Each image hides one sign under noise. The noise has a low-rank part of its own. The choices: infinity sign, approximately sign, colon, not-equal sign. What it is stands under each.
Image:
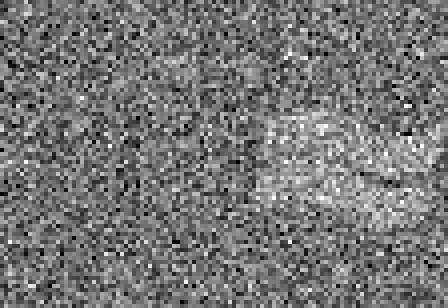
approximately sign
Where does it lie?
middle right
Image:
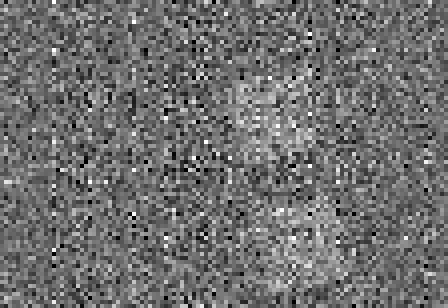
colon
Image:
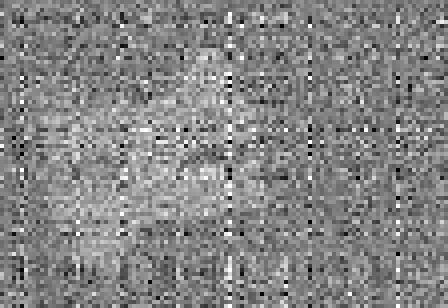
not-equal sign
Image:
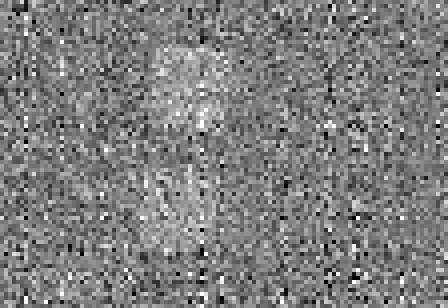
colon
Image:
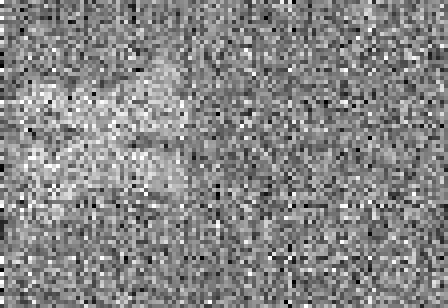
not-equal sign
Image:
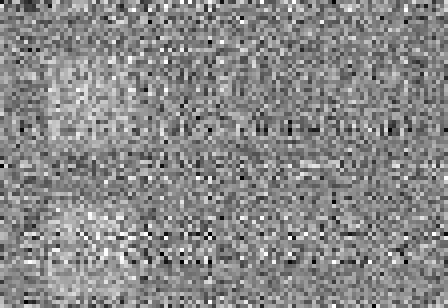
colon
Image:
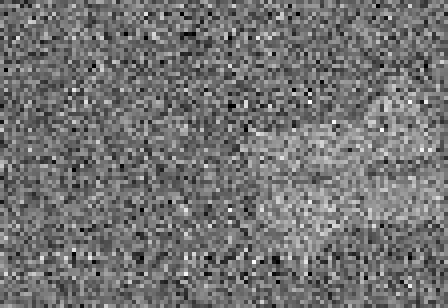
not-equal sign
